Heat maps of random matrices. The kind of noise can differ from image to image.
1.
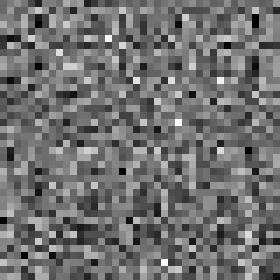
low rank plus noise
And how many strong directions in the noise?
two
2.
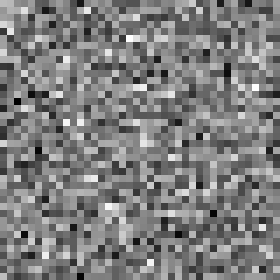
independent entries
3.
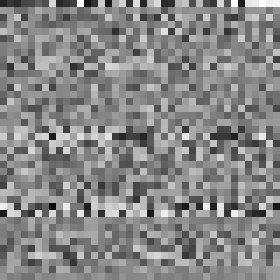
rows of uneven size
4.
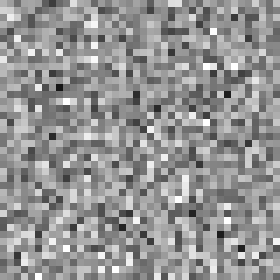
independent entries
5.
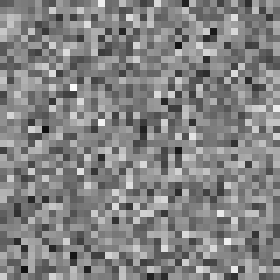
independent entries
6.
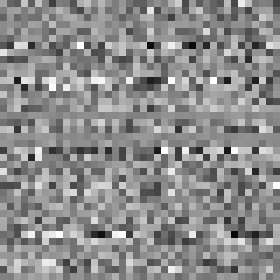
rows of uneven size
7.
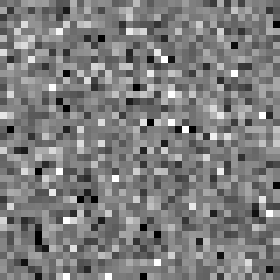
heavy tails
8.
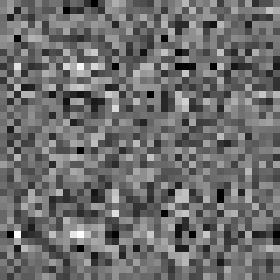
low rank plus noise
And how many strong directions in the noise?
two
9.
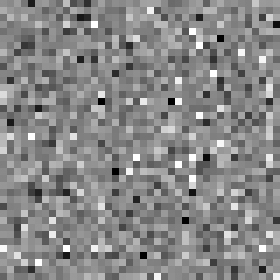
heavy tails
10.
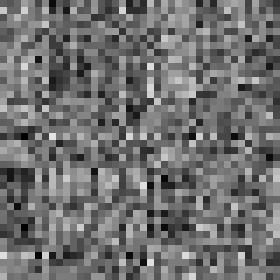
low rank plus noise
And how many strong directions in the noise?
one
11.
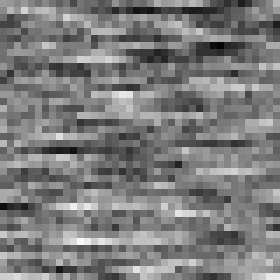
streaked along the rows
